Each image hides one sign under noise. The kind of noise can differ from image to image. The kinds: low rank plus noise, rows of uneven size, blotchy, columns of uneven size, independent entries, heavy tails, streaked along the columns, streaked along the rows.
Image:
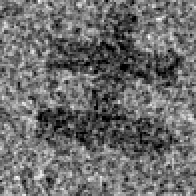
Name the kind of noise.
blotchy
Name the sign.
plus-minus sign
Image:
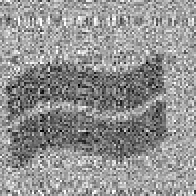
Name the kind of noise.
low rank plus noise
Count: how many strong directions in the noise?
two
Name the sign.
approximately sign
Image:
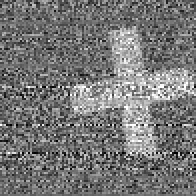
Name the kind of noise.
rows of uneven size
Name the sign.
plus sign
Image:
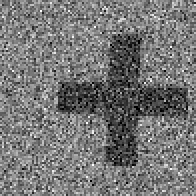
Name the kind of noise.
independent entries
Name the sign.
plus sign
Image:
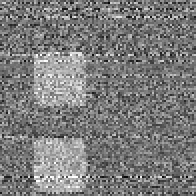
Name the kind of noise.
rows of uneven size
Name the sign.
colon
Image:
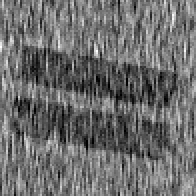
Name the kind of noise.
streaked along the columns
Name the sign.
equals sign
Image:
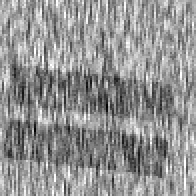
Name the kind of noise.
streaked along the columns
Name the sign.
equals sign
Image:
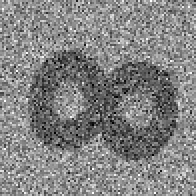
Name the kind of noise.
independent entries
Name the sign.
infinity sign
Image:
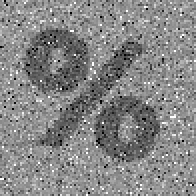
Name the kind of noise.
heavy tails
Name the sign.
percent sign
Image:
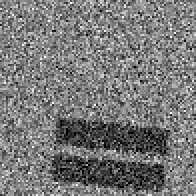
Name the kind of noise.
independent entries
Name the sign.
equals sign
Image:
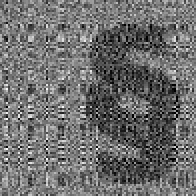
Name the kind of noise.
low rank plus noise
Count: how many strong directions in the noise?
one
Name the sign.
section sign
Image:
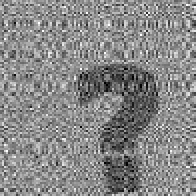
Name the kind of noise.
low rank plus noise
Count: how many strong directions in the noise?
one
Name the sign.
question mark
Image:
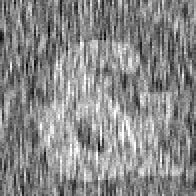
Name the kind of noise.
streaked along the columns
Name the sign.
ampersand
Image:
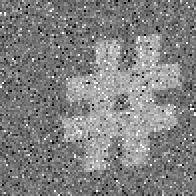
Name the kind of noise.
heavy tails
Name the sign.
hash sign
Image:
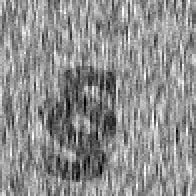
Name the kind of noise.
streaked along the columns
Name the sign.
section sign
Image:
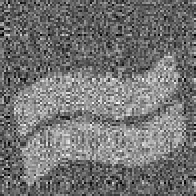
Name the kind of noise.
low rank plus noise
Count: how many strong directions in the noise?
three or four
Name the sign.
approximately sign
